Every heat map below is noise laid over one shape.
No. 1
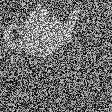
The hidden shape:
teapot
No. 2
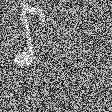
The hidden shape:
musical note
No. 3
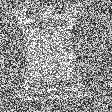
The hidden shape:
chess rook
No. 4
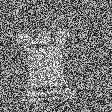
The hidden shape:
chess rook
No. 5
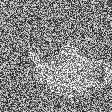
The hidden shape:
teapot
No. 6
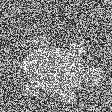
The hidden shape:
turtle
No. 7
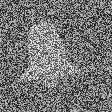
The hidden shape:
bell
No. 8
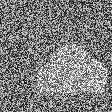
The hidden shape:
cloud
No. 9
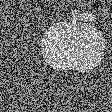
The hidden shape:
apple
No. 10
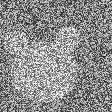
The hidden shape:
bear's head
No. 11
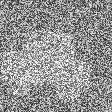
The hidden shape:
car
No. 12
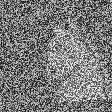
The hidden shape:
chess knight
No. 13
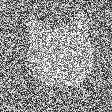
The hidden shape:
cat's head
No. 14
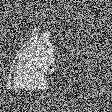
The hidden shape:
chess knight
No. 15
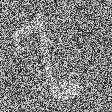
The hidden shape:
musical note
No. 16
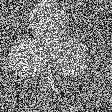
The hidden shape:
club
